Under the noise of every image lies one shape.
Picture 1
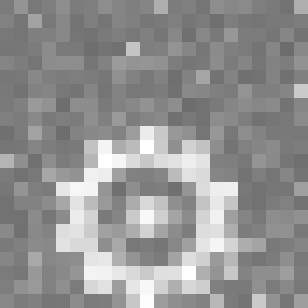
gear
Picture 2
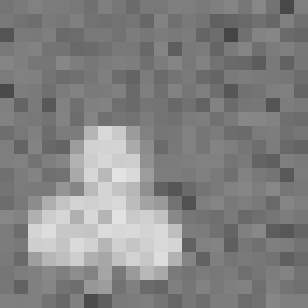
club
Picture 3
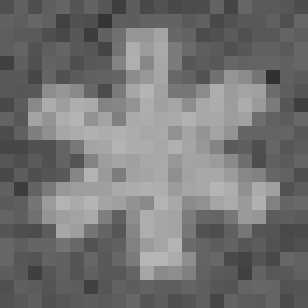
asterisk
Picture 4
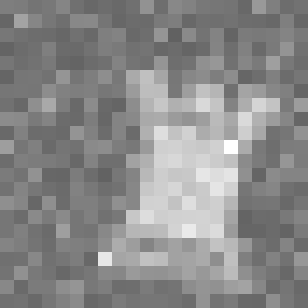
chess rook
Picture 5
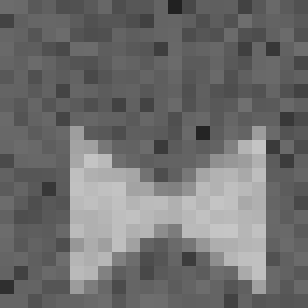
bow tie
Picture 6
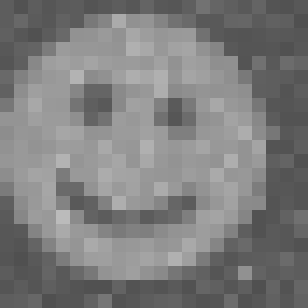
smiling face
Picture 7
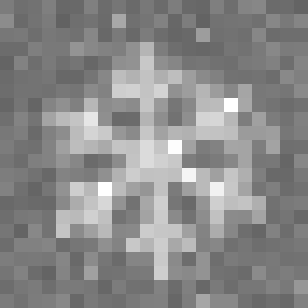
snowflake
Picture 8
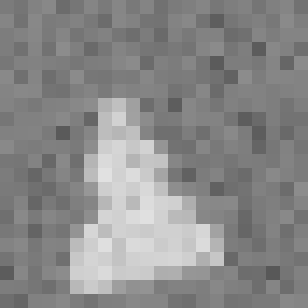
chess pawn
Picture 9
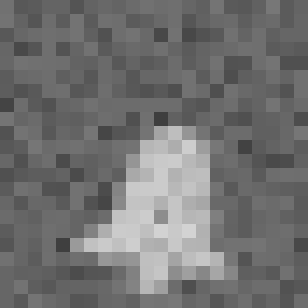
bell
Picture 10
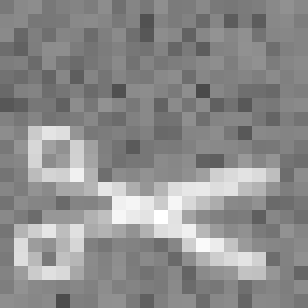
pair of scissors
